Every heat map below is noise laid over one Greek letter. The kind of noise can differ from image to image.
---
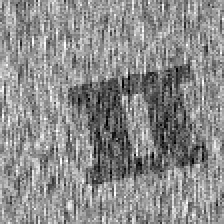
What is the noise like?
streaked along the columns
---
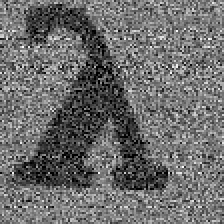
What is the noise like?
rows of uneven size
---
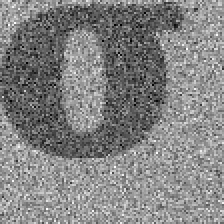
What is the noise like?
independent entries
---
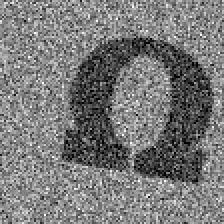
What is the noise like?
independent entries
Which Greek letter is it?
omega
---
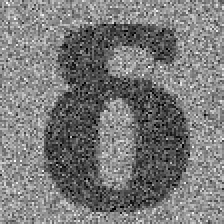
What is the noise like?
independent entries
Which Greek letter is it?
delta
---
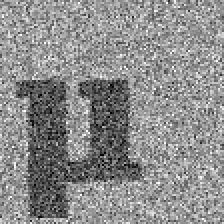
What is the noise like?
independent entries
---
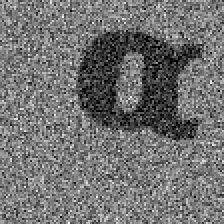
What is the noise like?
independent entries
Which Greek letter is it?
alpha
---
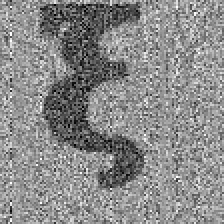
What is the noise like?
columns of uneven size
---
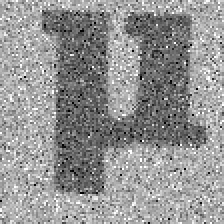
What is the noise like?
heavy tails
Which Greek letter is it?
mu
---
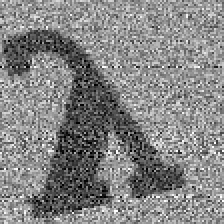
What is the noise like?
rows of uneven size
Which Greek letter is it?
lambda
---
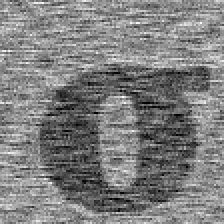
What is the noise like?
streaked along the rows
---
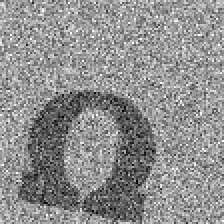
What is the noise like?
independent entries
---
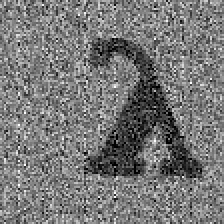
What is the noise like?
columns of uneven size
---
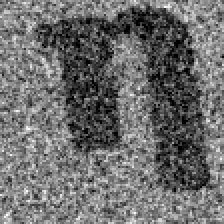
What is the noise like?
blotchy
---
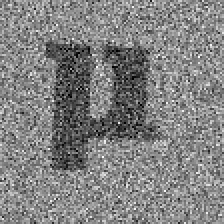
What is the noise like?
independent entries
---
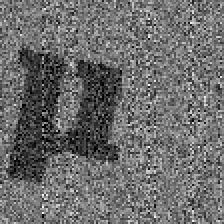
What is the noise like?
columns of uneven size
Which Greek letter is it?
mu
